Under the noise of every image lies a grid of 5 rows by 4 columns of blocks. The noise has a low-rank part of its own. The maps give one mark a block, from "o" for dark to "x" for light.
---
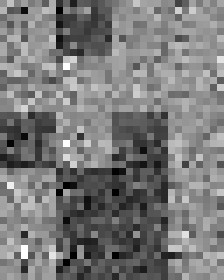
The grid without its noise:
x o x x
x x x x
o x o x
x o o x
x o o x
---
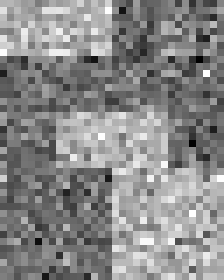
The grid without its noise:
x x o o
o o o o
o x x o
o o x x
o o x x
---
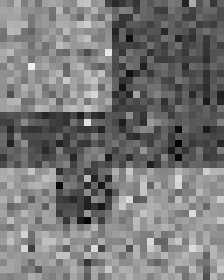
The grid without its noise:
x x o o
x x o o
o o o o
x o x x
x x x x
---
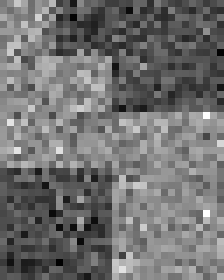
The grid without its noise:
x o o o
x x o o
x x x x
o o x x
o o x x
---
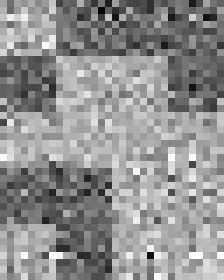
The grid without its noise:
x o o o
o x x o
x x x x
o o x x
x o x x
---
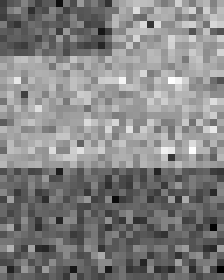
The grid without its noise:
o o x x
x x x x
x x x x
o o o o
o o o o
